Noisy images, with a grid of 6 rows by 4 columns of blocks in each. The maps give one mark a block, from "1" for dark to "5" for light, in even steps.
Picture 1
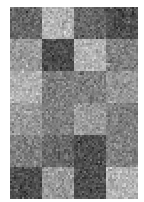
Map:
2 5 2 1
4 1 5 3
5 3 3 4
4 3 4 3
3 2 1 3
1 4 1 5
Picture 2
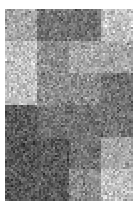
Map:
4 2 2 5
5 3 4 4
5 3 3 2
1 2 2 2
1 1 2 4
1 1 3 5
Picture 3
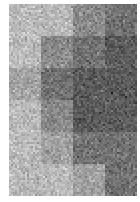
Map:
5 5 3 2
5 3 2 1
4 2 1 1
5 3 1 1
5 4 2 2
5 5 4 2
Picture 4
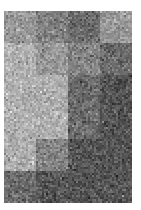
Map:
4 3 2 4
5 4 3 2
5 5 2 1
5 5 2 1
5 3 1 1
2 1 1 1
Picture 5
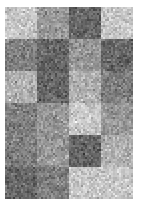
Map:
5 3 1 5
2 1 3 1
4 1 4 2
2 3 5 3
2 3 1 4
1 2 5 5
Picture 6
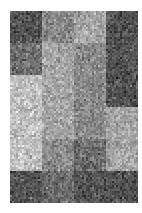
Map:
1 3 4 1
2 4 3 1
5 4 3 1
5 4 3 4
5 3 2 4
1 2 1 1
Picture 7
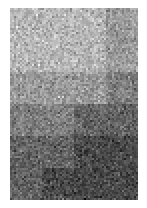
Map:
5 5 5 4
5 5 5 4
4 4 4 3
3 3 2 2
2 2 1 1
2 1 1 1
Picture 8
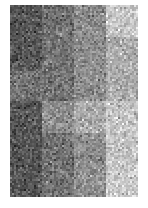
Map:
1 2 3 5
1 2 3 4
2 2 3 4
1 3 4 5
1 2 3 5
1 2 3 5
